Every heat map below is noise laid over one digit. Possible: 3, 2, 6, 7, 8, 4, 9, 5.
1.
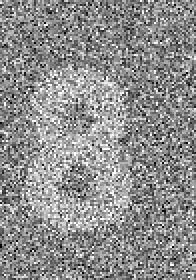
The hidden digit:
8
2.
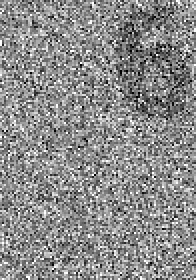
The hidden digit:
6
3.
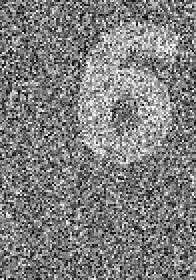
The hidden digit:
6
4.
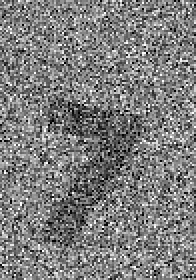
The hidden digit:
7
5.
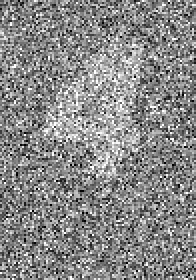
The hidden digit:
4
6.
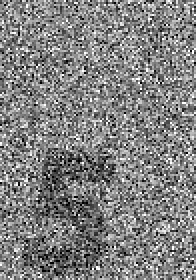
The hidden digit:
5
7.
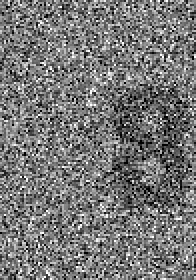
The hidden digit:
8
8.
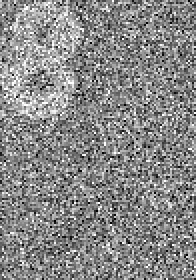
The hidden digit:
8
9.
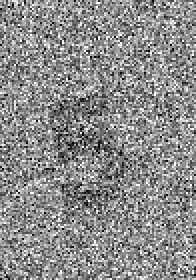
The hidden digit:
5
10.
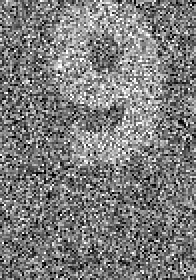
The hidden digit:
9
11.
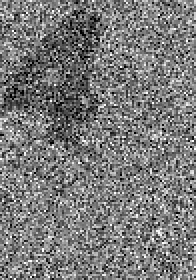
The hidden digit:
4
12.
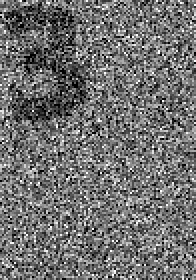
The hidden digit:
3
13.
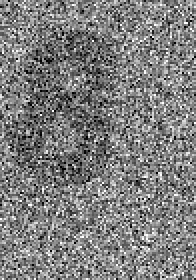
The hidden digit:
8
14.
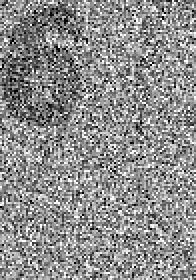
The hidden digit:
6
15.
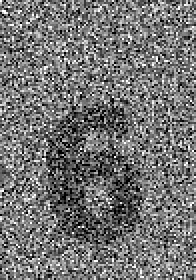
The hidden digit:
6
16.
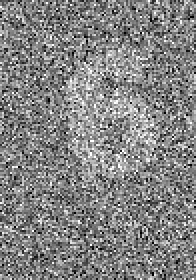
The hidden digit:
6
